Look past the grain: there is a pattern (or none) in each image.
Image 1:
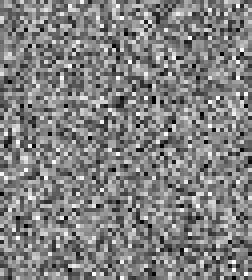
only noise
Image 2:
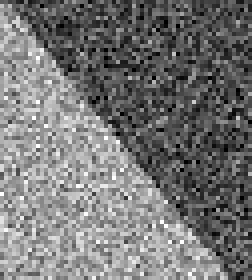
a sharp edge
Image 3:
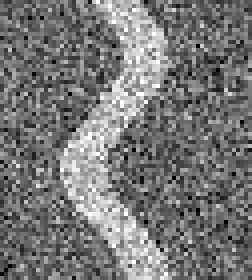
a wavy band
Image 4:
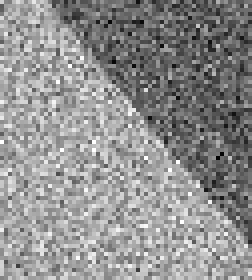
a sharp edge
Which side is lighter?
bottom left
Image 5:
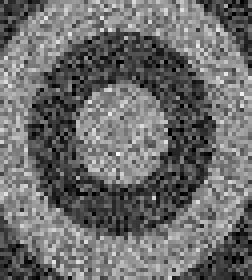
rings round one point
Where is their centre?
centre
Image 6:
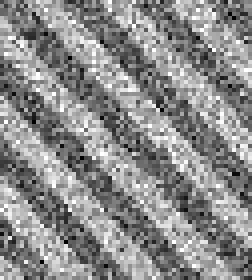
diagonal stripes
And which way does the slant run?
top left to bottom right
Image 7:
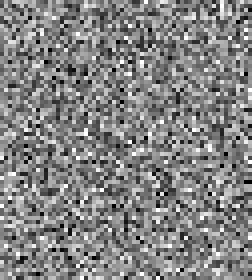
only noise
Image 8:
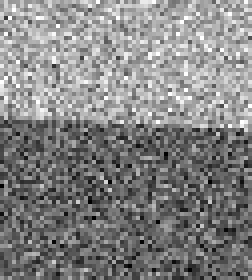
a sharp edge
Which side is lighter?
top
